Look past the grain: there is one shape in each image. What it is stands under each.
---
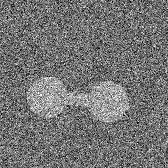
dumbbell
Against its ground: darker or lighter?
lighter
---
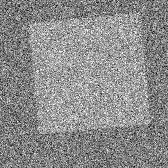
square
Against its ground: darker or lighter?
lighter
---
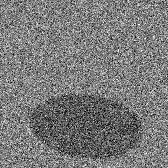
ellipse
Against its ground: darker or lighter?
darker
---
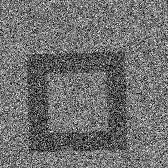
square frame
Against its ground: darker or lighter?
darker
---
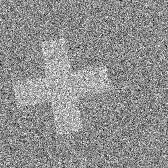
cross
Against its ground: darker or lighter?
lighter
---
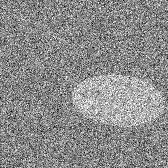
ellipse
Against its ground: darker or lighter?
lighter
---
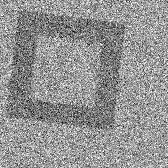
square frame
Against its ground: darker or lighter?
darker
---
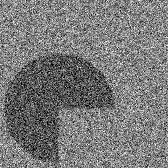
disc with a wedge cut out
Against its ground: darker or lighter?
darker
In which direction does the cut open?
down and right
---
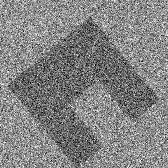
square with a notch
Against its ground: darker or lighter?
darker
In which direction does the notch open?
down and right
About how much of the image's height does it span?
nearly all
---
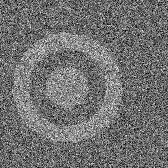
bullseye
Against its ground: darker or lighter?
lighter
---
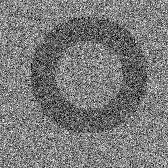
ring
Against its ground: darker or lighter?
darker
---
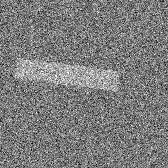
bar
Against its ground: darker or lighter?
lighter
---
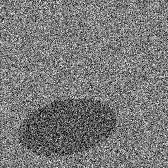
ellipse
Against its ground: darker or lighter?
darker
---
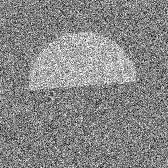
half disc
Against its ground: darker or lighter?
lighter
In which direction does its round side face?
up
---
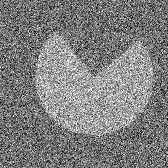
disc with a wedge cut out
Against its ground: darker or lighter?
lighter
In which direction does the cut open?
up
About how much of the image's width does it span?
two thirds
